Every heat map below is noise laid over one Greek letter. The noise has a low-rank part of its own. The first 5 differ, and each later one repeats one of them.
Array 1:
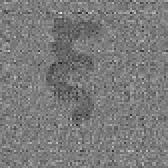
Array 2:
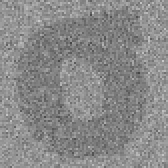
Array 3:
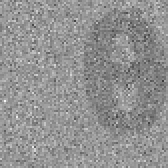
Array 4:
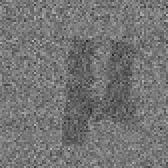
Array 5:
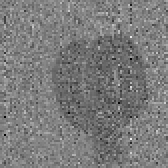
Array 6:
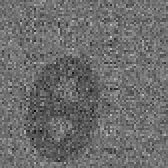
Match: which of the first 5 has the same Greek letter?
3
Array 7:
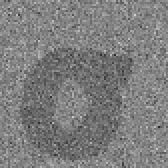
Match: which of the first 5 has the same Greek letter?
2
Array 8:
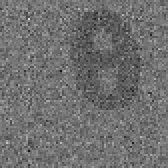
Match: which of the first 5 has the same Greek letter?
3
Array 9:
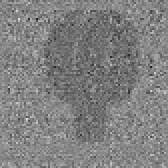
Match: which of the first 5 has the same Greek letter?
5
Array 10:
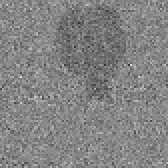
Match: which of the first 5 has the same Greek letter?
5
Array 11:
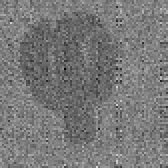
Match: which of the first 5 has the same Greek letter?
5
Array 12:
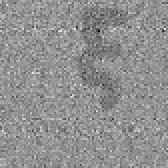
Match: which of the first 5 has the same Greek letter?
1
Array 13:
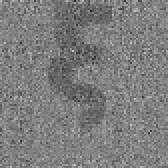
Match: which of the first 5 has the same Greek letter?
1
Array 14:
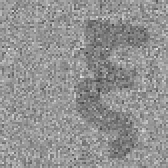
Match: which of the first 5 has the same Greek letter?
1
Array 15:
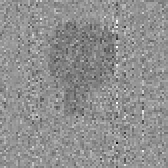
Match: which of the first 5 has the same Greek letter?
5
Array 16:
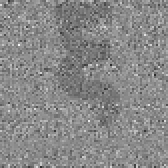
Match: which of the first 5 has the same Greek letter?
1
